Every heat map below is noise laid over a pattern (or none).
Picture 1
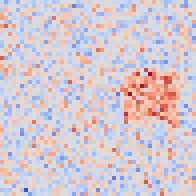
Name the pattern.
one block
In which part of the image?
middle right
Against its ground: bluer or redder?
redder
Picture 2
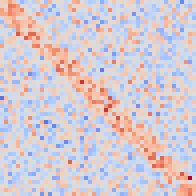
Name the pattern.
a diagonal band
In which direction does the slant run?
top left to bottom right
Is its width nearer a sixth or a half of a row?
a sixth
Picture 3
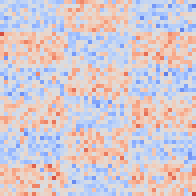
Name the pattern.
a checkerboard
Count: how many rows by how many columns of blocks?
6 by 3
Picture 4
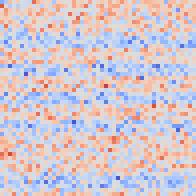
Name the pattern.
bands of rows
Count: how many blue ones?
5
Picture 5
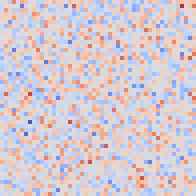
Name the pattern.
only noise
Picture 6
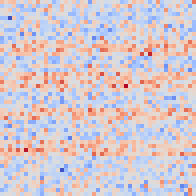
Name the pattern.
bands of rows
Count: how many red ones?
4
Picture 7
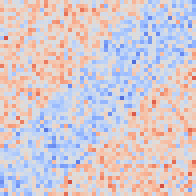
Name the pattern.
a diagonal band
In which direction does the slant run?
bottom left to top right
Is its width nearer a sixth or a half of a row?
a half
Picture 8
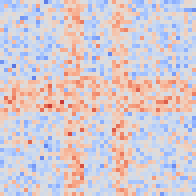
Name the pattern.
bands of rows crossing bands of columns
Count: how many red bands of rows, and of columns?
1 and 2
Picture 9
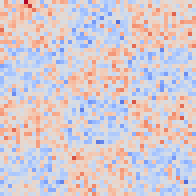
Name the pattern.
a checkerboard
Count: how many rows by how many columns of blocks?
4 by 3
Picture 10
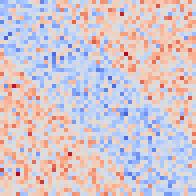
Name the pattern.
a diagonal band
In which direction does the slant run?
top left to bottom right
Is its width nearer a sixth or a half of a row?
a half
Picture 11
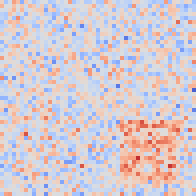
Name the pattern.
one block
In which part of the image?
bottom right
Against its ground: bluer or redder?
redder
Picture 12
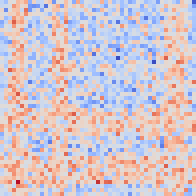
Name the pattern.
bands of rows crossing bands of columns
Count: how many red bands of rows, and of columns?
2 and 3
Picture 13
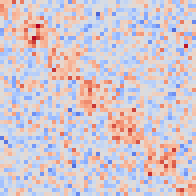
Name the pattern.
blocks along the diagonal
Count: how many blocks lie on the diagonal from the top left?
7
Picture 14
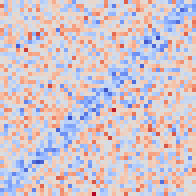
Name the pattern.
a diagonal band
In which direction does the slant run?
bottom left to top right
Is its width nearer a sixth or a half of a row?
a sixth
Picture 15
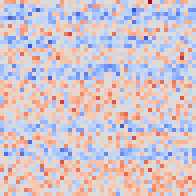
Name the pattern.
bands of rows
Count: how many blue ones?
5
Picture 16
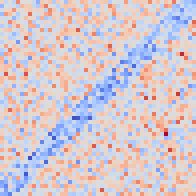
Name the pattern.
a diagonal band
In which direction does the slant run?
bottom left to top right
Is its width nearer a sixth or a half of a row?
a sixth
